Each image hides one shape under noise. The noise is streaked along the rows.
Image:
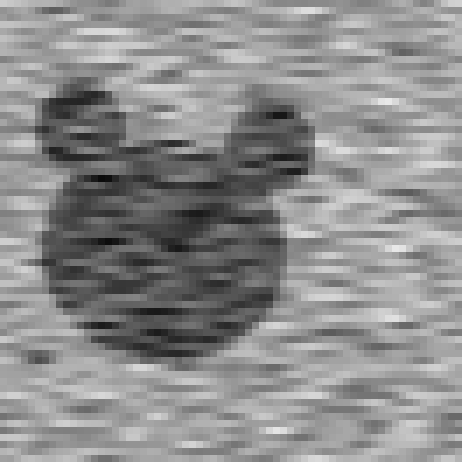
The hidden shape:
bear's head
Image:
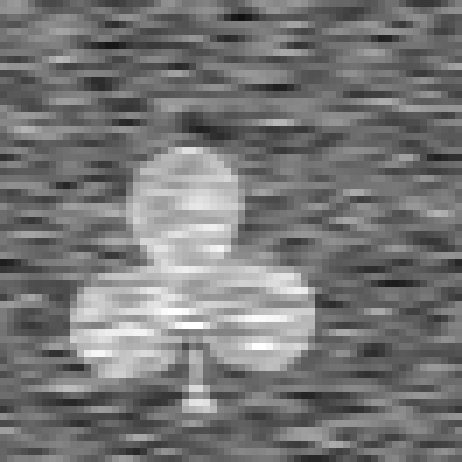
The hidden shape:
club
